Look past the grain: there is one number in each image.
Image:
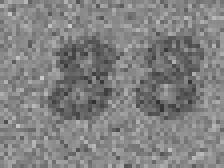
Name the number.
88
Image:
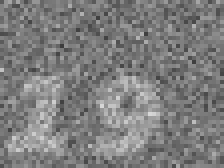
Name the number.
19
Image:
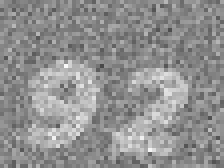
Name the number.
92
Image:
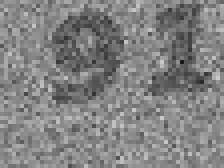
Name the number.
91
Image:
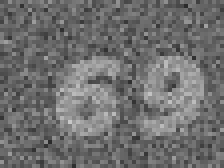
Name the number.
69
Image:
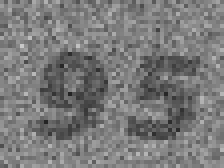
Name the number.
95
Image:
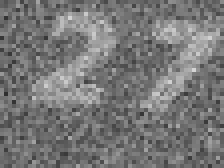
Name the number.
27
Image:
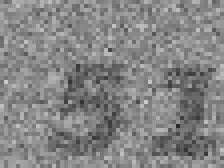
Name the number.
51
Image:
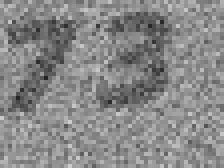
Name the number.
73
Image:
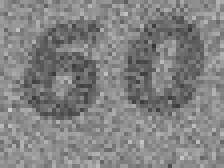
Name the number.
60
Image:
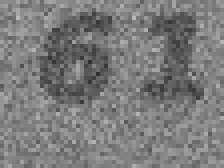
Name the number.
61
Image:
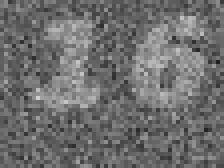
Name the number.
16
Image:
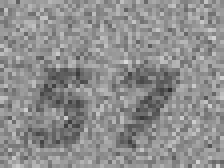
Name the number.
57
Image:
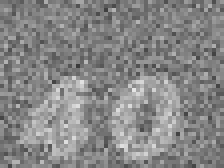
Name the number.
40
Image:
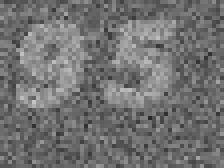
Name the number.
95
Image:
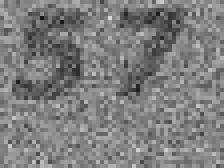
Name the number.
57
